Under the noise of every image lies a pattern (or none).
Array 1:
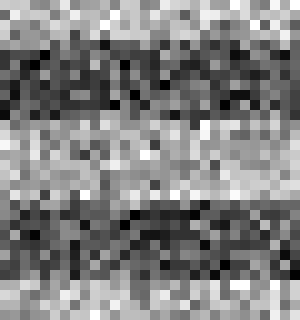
horizontal stripes
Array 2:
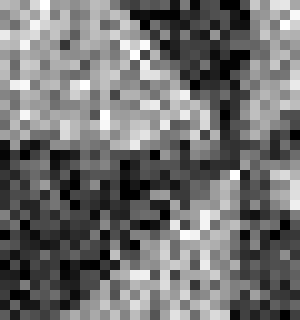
spokes from one point
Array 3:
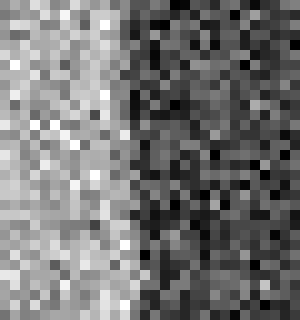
a sharp edge
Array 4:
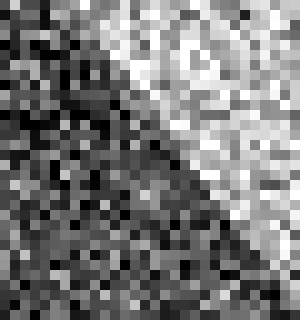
a sharp edge
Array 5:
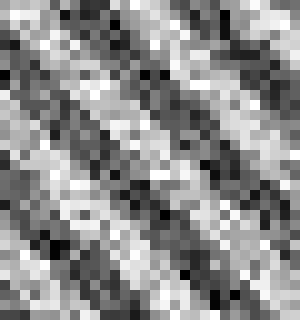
diagonal stripes
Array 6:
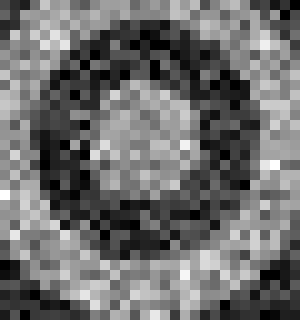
rings round one point
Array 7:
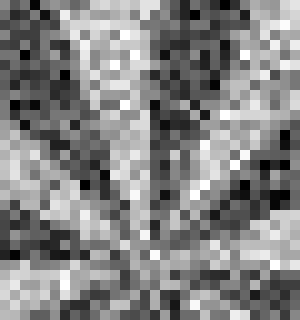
spokes from one point
